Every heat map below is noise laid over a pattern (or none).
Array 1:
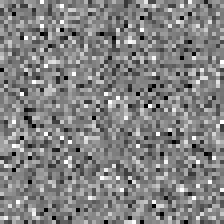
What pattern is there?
only noise
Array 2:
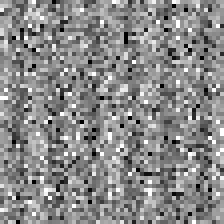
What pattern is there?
vertical stripes
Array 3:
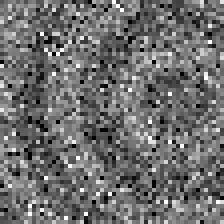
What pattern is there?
rings round one point
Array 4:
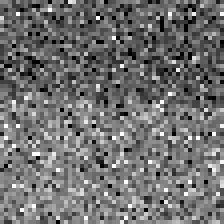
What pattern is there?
a sharp edge
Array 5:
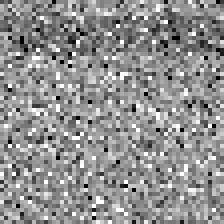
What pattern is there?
one horizontal stripe
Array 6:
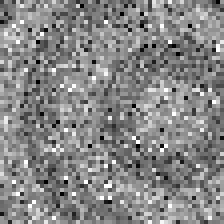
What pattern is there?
rings round one point
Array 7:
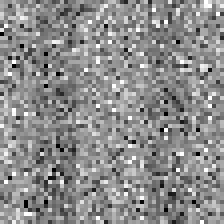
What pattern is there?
vertical stripes
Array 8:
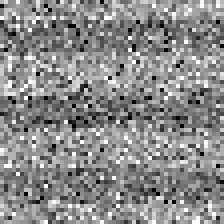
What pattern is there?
horizontal stripes
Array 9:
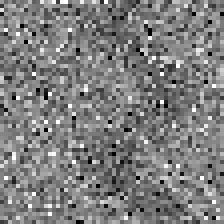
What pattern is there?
a wavy band
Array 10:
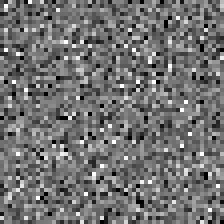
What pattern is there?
only noise
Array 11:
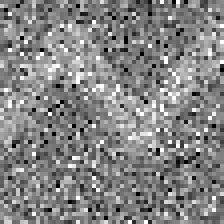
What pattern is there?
a wavy band
